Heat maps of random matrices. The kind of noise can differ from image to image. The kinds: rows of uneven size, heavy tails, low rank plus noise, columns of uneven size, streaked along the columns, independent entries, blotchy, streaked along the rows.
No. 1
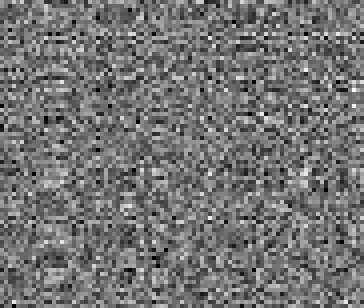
low rank plus noise
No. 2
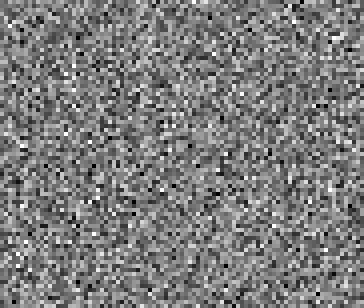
independent entries
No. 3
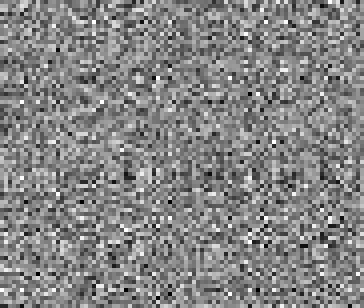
low rank plus noise
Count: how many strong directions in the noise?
two
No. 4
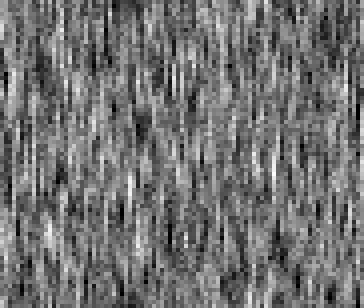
streaked along the columns
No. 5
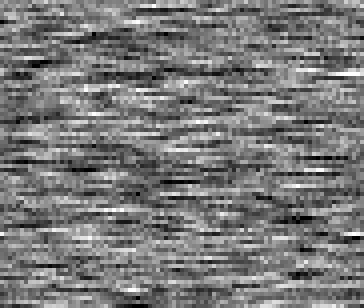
streaked along the rows
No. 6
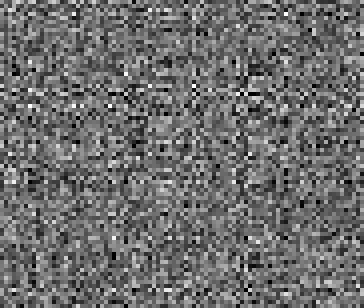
low rank plus noise
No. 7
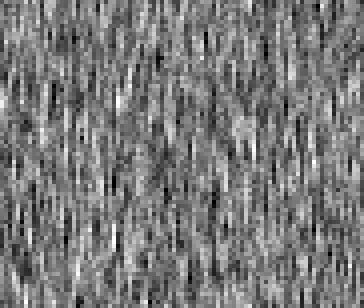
streaked along the columns
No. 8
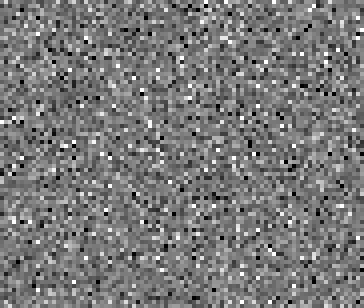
heavy tails
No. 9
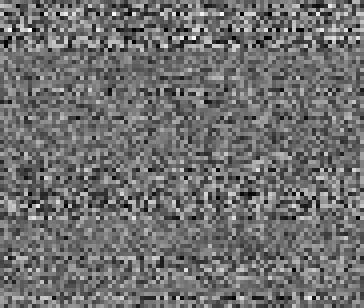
rows of uneven size
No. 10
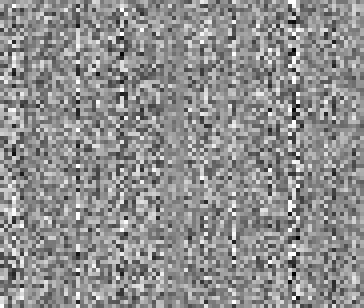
columns of uneven size
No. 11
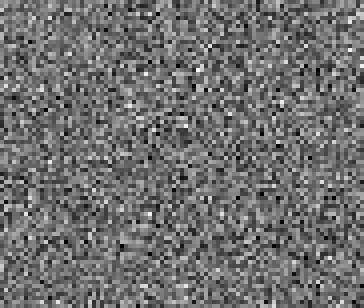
low rank plus noise
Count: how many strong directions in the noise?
five to eight
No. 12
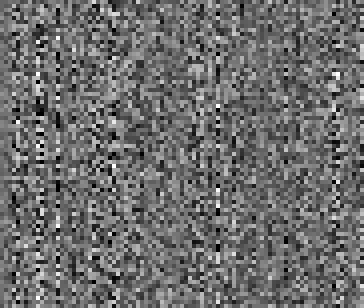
columns of uneven size
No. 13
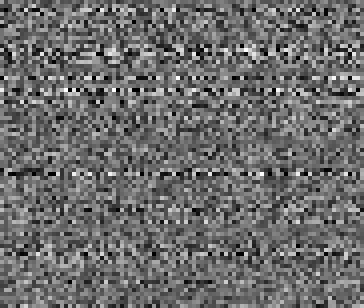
rows of uneven size
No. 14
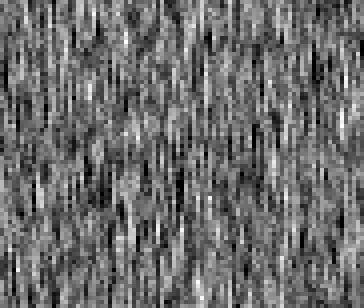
streaked along the columns
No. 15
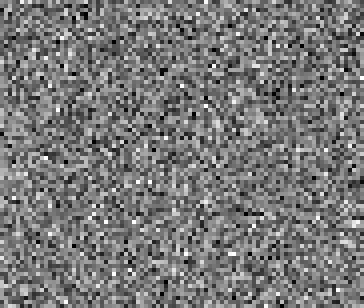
independent entries
